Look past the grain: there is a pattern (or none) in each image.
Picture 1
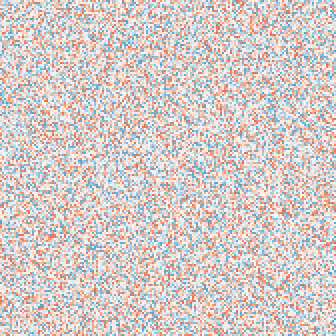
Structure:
only noise
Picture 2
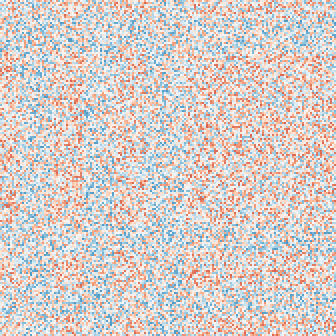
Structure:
bands of rows crossing bands of columns
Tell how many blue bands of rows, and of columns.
3 and 3
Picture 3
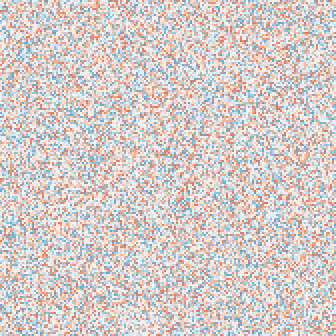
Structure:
only noise
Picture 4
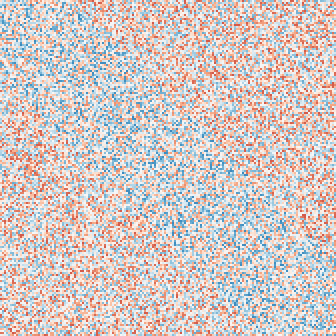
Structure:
a diagonal band
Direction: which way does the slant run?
top left to bottom right
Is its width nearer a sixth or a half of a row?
a half
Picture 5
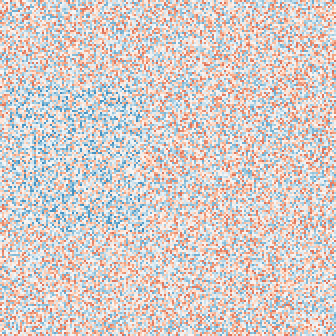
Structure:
one block
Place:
middle left
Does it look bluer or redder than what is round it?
bluer
